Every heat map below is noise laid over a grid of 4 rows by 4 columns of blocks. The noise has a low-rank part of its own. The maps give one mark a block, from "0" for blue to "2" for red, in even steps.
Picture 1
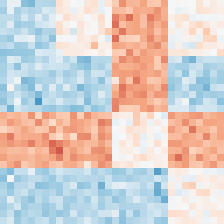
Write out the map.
0 1 2 1
0 0 2 0
2 2 1 2
0 0 0 1
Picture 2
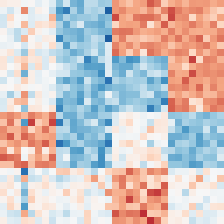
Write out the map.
1 0 2 2
1 0 0 2
2 0 1 0
1 1 2 1
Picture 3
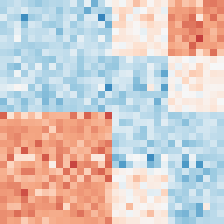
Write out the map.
0 0 1 2
0 0 0 1
2 2 0 0
2 2 1 0
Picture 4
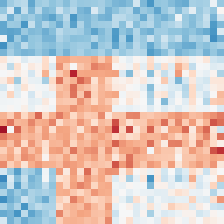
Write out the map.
0 0 0 0
1 2 1 1
2 2 2 2
0 2 1 1
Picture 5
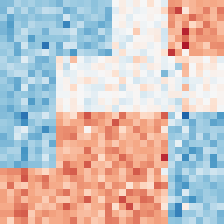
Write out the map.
0 0 1 2
0 1 1 1
0 2 2 0
2 2 2 0
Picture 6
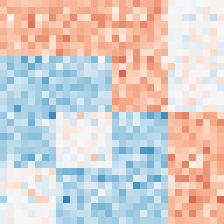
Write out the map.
2 2 2 1
0 0 2 1
0 1 0 2
1 0 0 2
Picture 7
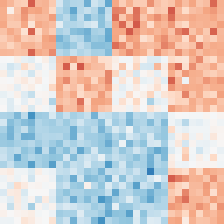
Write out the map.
2 0 2 2
1 2 1 2
0 0 0 1
1 0 0 2
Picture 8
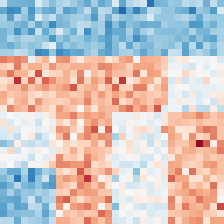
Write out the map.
0 0 0 0
2 2 2 1
1 2 1 2
0 2 1 2
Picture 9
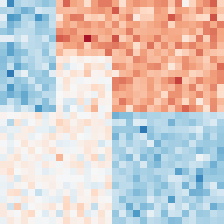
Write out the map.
0 2 2 2
0 1 2 2
1 1 0 0
1 1 0 0
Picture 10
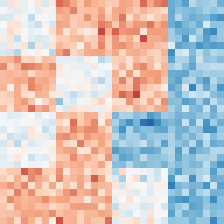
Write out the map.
1 2 2 0
2 1 2 0
1 2 0 0
2 2 1 0
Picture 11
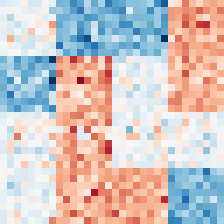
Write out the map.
1 0 0 2
0 2 1 2
1 2 1 1
1 2 2 0
